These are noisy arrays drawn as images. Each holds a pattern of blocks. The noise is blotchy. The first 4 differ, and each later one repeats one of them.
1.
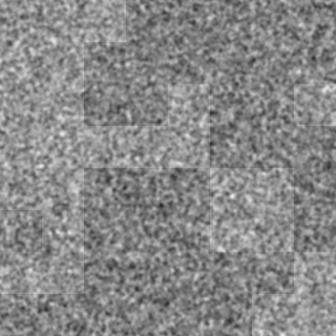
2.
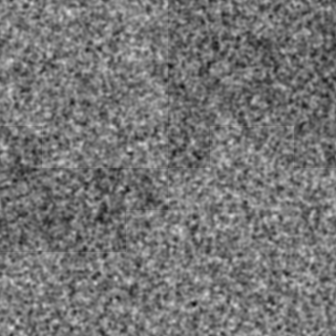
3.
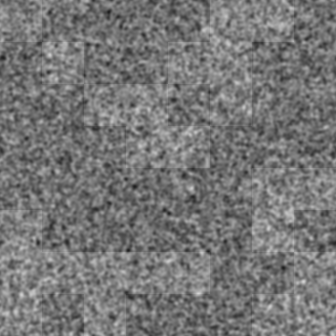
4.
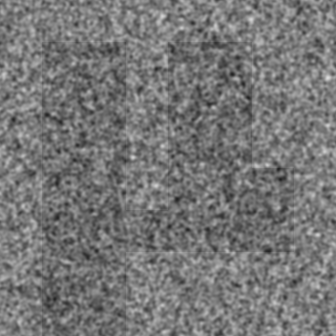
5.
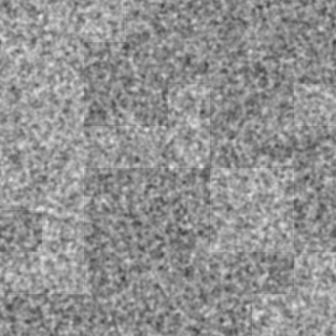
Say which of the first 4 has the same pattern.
1
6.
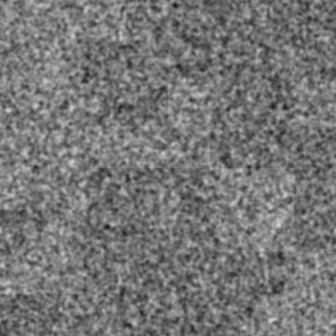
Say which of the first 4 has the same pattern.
1
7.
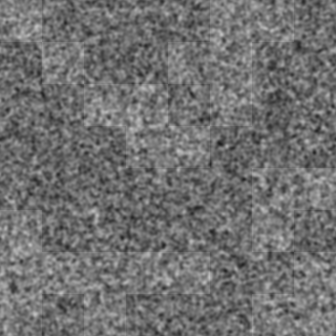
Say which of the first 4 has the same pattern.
3
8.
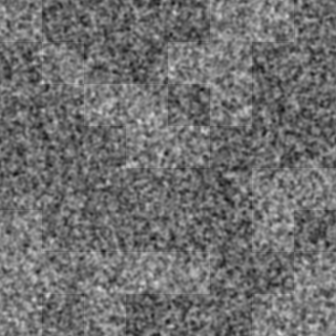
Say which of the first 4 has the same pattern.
3
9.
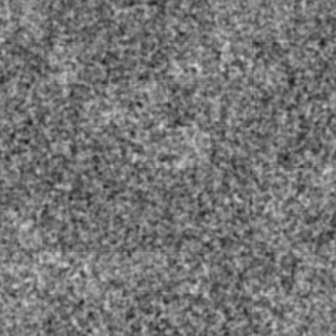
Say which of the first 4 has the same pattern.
3
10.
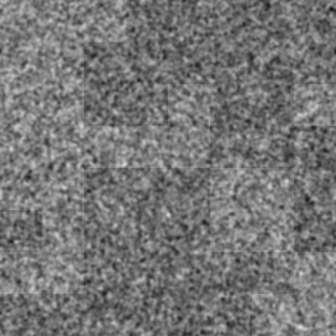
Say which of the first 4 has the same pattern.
1
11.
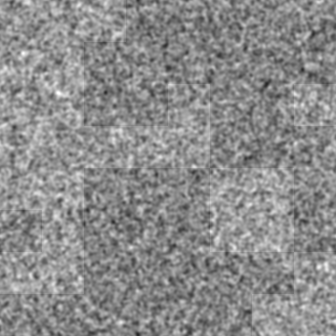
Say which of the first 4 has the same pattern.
1
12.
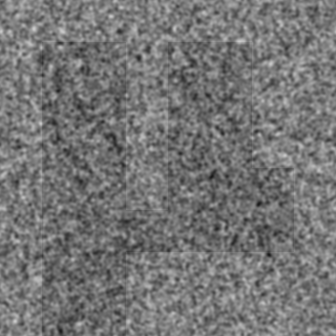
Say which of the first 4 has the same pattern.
4
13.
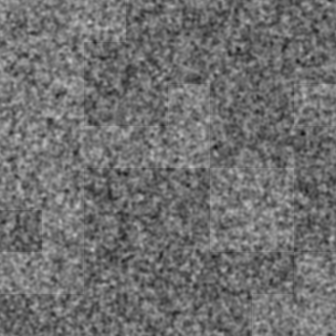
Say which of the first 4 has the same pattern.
1
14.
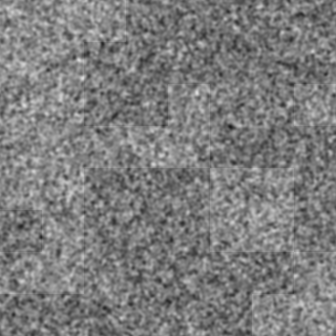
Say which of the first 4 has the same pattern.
1
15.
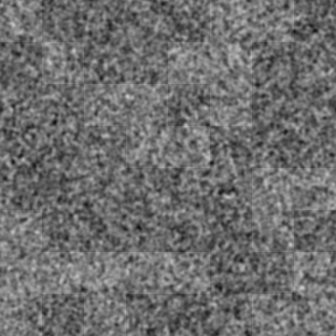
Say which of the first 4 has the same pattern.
3
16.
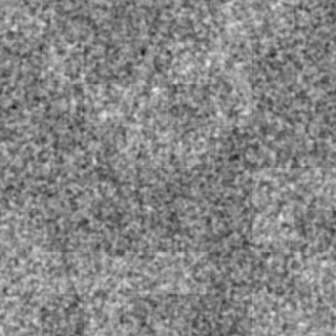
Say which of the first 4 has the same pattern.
3
